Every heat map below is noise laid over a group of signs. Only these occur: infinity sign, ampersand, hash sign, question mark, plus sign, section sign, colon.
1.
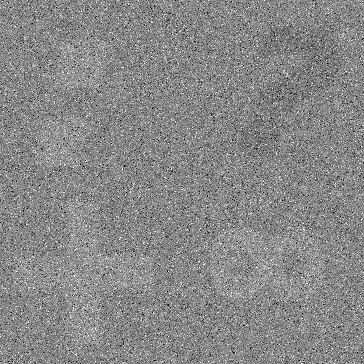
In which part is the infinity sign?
bottom right
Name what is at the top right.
question mark
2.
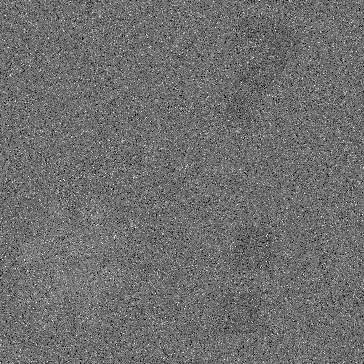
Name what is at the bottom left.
hash sign
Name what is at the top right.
question mark
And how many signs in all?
3
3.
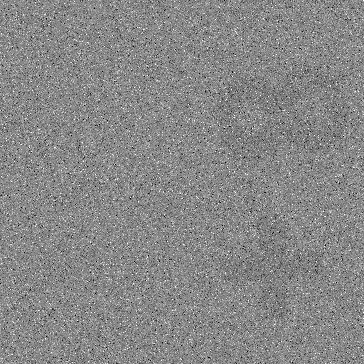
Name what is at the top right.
infinity sign
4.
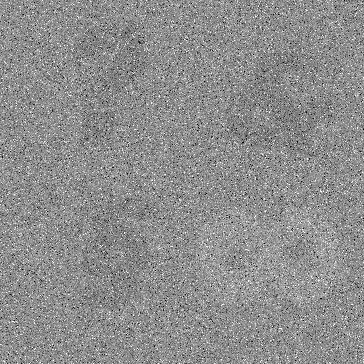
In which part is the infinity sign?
bottom right
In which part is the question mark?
top left
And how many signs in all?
4
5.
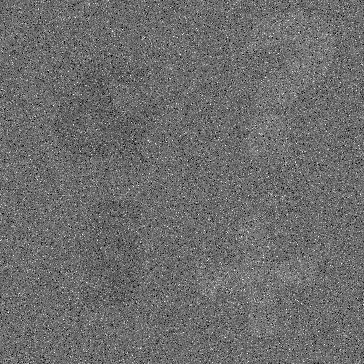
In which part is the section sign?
bottom left
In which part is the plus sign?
bottom right
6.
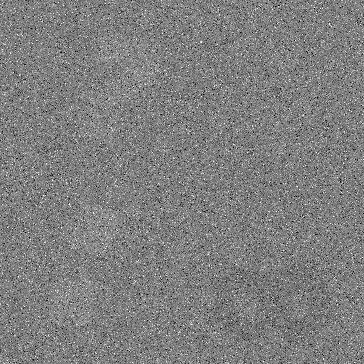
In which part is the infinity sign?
bottom right
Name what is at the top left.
question mark
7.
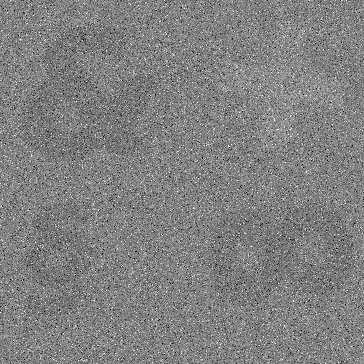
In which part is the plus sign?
top right
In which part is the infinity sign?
bottom right
